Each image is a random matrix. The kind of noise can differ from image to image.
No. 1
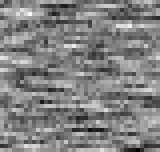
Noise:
streaked along the rows
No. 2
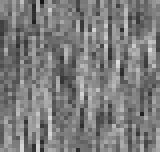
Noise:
streaked along the columns
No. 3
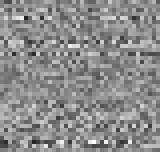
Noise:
rows of uneven size
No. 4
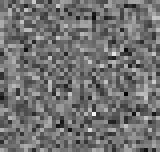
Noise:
low rank plus noise
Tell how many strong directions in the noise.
five to eight
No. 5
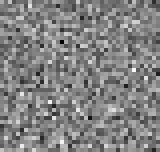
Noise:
independent entries
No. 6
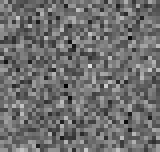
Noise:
independent entries
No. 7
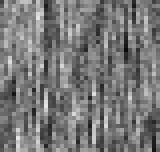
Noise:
streaked along the columns
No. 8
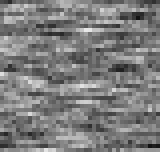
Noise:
streaked along the rows
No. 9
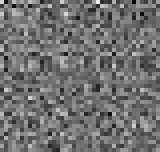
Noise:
low rank plus noise
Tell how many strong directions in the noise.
one
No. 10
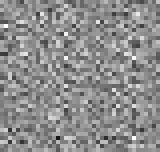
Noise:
low rank plus noise
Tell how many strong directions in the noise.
two
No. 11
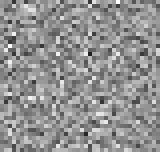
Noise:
low rank plus noise
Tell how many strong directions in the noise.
three or four
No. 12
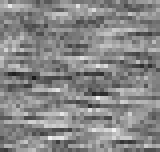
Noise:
streaked along the rows
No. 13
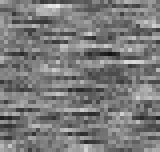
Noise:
streaked along the rows
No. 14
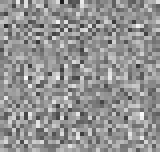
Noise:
low rank plus noise
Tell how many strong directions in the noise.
one
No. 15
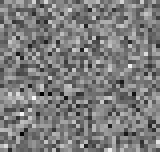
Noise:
independent entries
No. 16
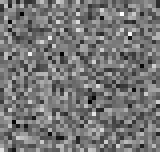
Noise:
low rank plus noise
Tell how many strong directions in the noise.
five to eight
